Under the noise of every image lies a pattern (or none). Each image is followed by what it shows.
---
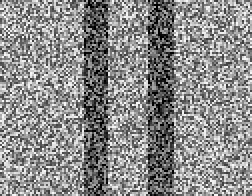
bands of columns
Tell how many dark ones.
2
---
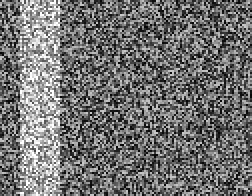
one band of columns
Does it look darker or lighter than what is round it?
lighter
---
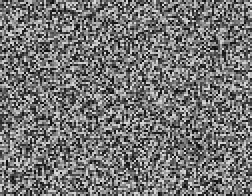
only noise
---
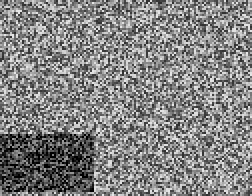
one block
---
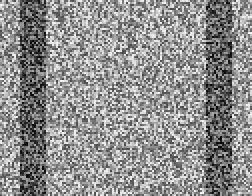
bands of columns
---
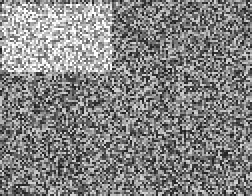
one block
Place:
top left
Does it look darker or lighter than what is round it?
lighter
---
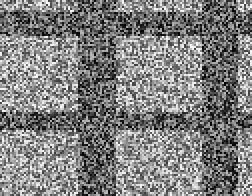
bands of rows crossing bands of columns
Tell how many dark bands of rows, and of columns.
2 and 2
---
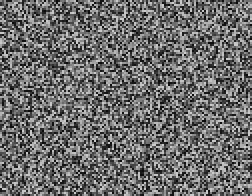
only noise
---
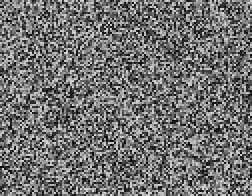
only noise
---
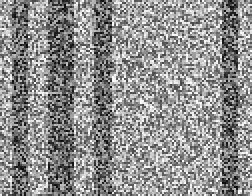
bands of columns
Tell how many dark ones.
4
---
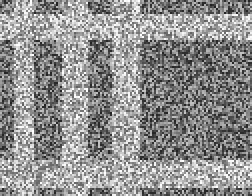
bands of rows crossing bands of columns
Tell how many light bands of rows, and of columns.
2 and 3
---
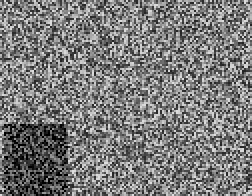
one block
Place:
bottom left
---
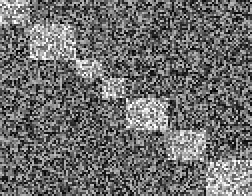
blocks along the diagonal
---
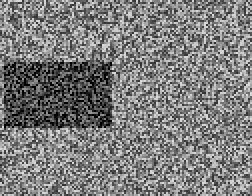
one block
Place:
middle left
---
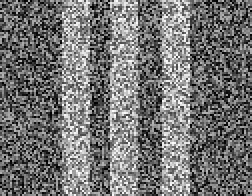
bands of columns
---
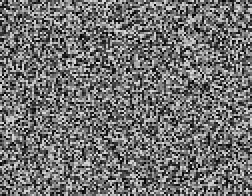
only noise
